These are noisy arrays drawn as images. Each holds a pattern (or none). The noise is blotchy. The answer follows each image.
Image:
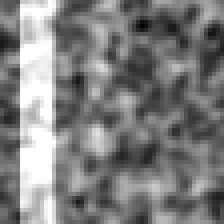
one vertical stripe
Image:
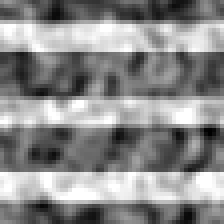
horizontal stripes
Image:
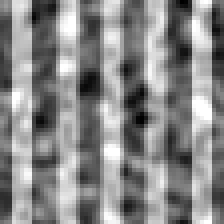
vertical stripes
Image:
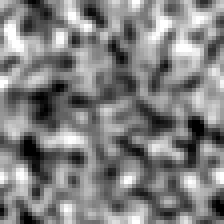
only noise
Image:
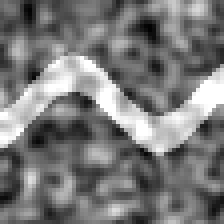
a wavy band
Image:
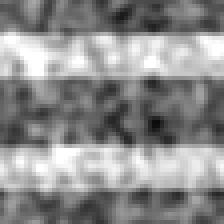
horizontal stripes
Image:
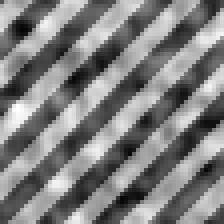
diagonal stripes
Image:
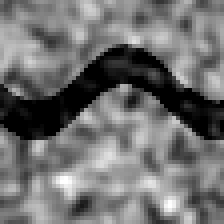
a wavy band
